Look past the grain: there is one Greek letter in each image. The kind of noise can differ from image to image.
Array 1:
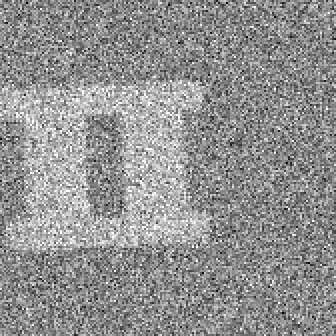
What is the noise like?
independent entries
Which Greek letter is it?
pi
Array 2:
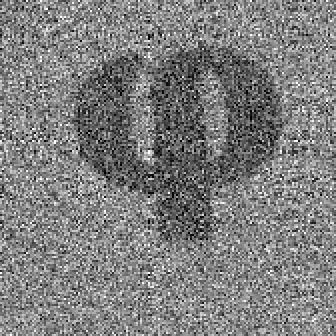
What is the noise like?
low rank plus noise
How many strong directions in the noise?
three or four
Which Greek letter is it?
phi
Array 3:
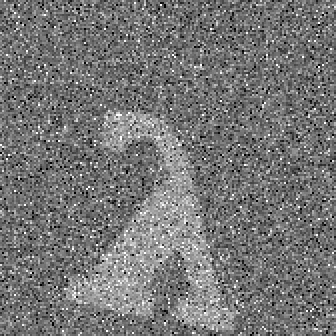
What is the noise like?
heavy tails
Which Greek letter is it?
lambda
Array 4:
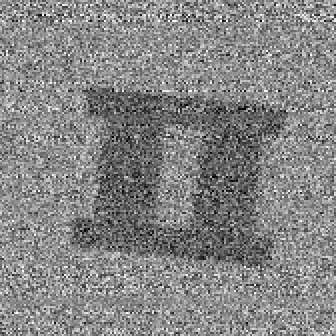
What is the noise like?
rows of uneven size
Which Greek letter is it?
pi
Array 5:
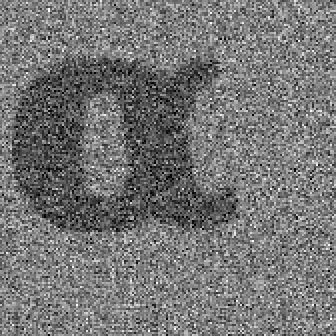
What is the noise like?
low rank plus noise
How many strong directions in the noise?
five to eight
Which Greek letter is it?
alpha
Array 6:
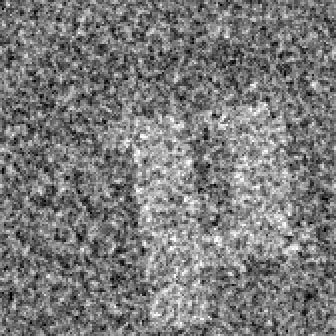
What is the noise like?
blotchy
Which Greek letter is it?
mu
